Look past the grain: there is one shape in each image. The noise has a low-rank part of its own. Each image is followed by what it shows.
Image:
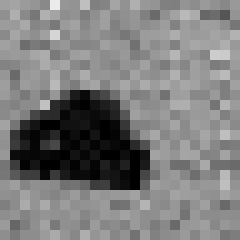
cloud
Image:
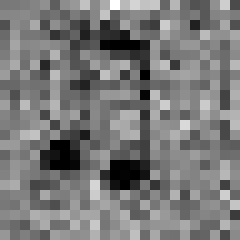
pair of musical notes
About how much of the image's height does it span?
two thirds
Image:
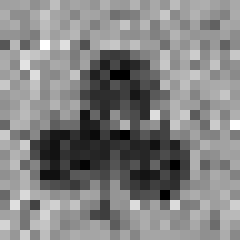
club
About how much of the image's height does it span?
two thirds
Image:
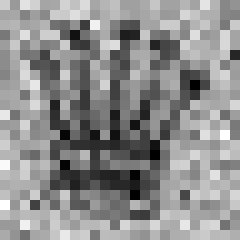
chess queen
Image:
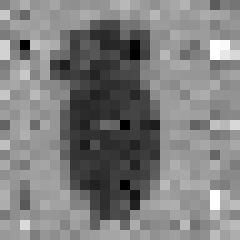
footprint
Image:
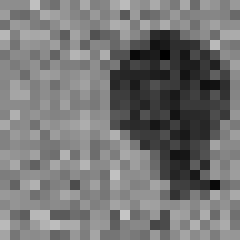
light bulb
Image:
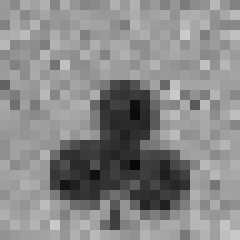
club
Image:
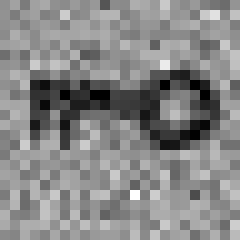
key
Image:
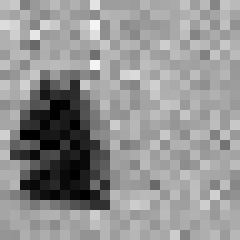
chess knight
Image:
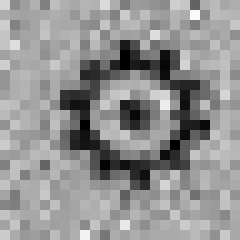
gear
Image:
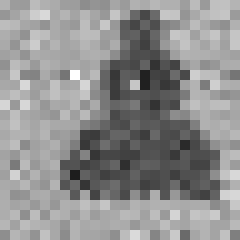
chess pawn
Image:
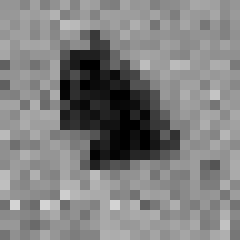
chess knight
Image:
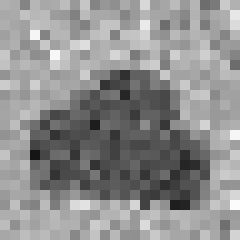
cloud
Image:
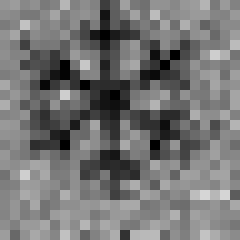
snowflake
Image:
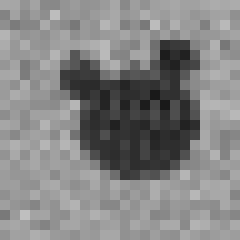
bear's head
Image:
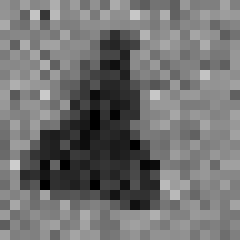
chess pawn
